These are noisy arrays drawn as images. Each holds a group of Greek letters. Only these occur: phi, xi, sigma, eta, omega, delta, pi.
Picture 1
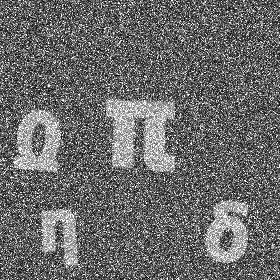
middle left: omega; centre: pi; bottom left: eta; bottom right: delta
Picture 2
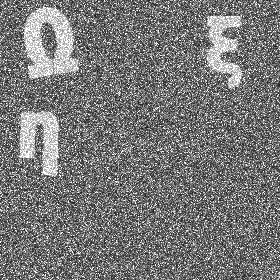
top left: omega; top right: xi; middle left: eta
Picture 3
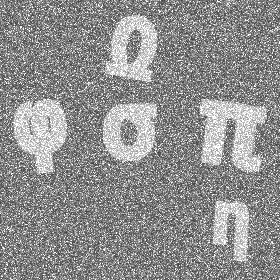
top middle: omega; middle left: phi; centre: sigma; middle right: pi; bottom right: eta
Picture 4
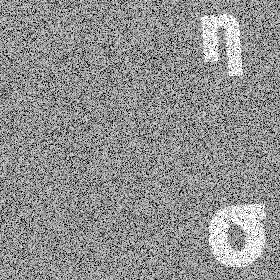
top right: eta; bottom right: sigma
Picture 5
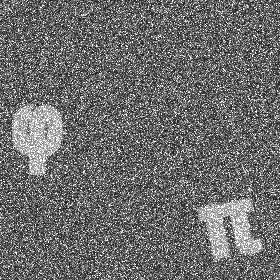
middle left: phi; bottom right: pi
